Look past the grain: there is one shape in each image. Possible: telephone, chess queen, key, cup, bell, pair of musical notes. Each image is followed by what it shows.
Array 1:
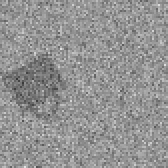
dark cup, middle left
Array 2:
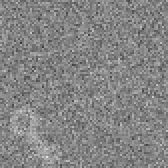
light key, bottom left
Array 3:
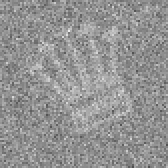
light chess queen
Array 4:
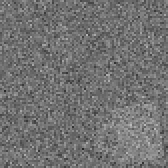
light cup, bottom right
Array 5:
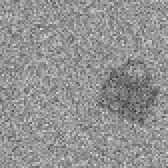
dark cup, middle right
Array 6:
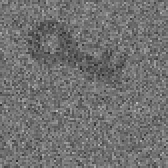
dark key
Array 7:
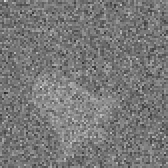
light bell
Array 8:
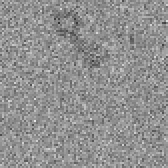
dark key, top middle
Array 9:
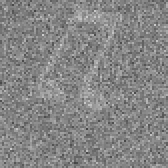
light pair of musical notes
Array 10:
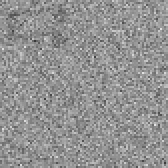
dark pair of musical notes, top left
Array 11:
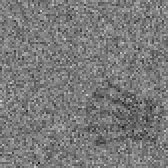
dark chess queen
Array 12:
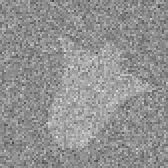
light bell
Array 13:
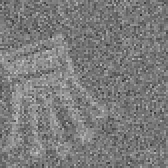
light chess queen
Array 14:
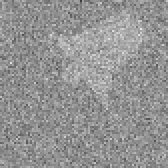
light bell
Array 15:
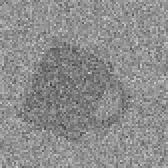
dark cup
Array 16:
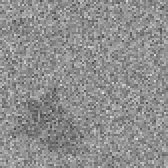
dark bell
